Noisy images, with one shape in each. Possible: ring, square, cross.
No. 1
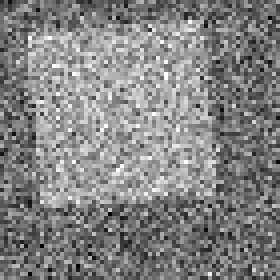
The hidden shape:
square
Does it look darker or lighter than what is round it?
lighter
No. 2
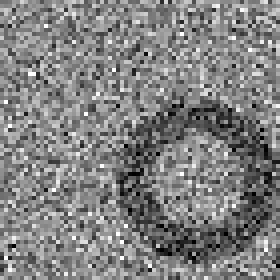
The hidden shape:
ring
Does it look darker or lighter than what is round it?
darker
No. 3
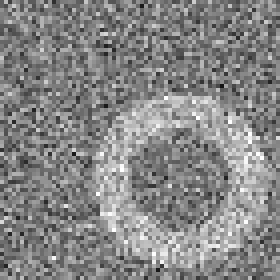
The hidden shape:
ring
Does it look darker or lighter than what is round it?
lighter
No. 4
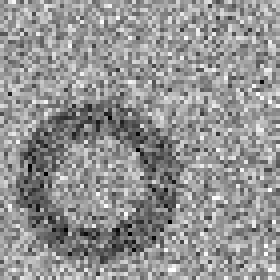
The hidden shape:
ring
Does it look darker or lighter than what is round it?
darker
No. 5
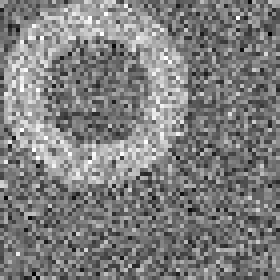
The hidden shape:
ring
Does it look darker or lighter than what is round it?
lighter
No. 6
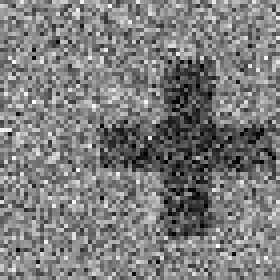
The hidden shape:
cross
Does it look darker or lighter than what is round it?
darker
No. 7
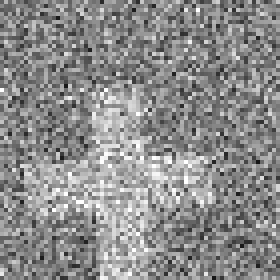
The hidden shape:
cross
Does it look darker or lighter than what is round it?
lighter
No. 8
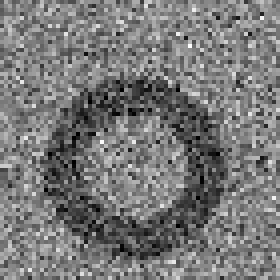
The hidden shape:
ring
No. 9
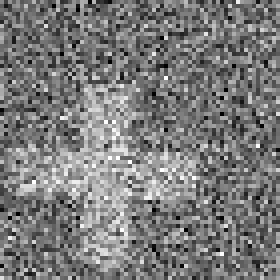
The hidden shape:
cross
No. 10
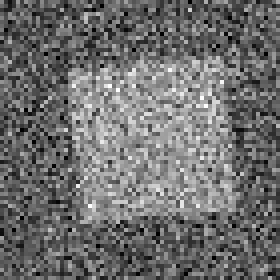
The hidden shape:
square
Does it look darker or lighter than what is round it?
lighter
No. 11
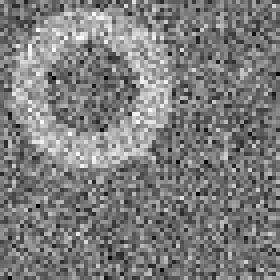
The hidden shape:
ring
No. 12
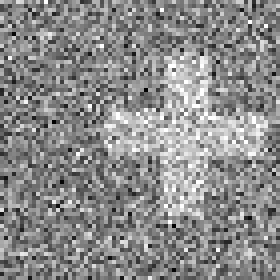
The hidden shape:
cross
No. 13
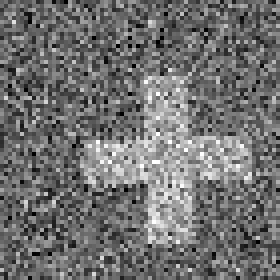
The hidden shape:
cross
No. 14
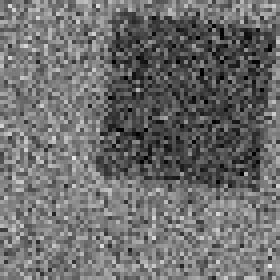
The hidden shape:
square
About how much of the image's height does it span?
two thirds
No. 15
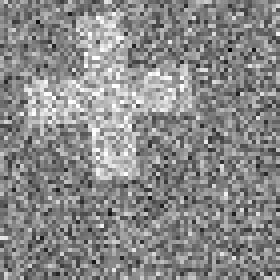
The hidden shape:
cross
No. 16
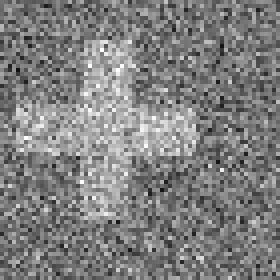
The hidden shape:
cross
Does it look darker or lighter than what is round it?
lighter
